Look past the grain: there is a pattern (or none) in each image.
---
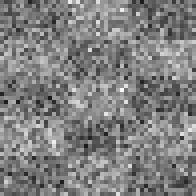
a checkerboard
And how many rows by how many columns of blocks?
5 by 3
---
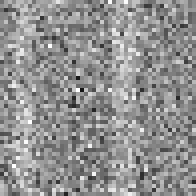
bands of columns
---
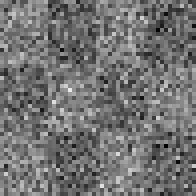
a checkerboard
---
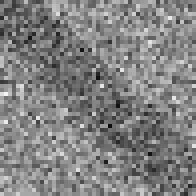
a diagonal band
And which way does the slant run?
top left to bottom right
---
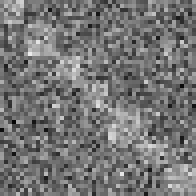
blocks along the diagonal
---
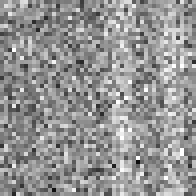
bands of columns
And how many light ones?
2
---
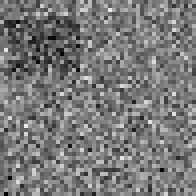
one block
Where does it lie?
top left
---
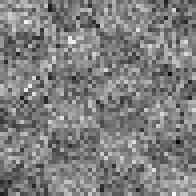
a checkerboard
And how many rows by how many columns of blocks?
6 by 4
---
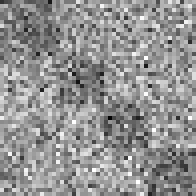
blocks along the diagonal
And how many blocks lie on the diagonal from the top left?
4
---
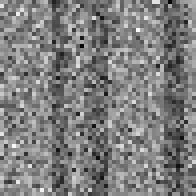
bands of columns
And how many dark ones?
3
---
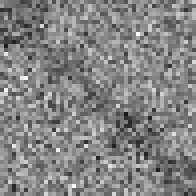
blocks along the diagonal
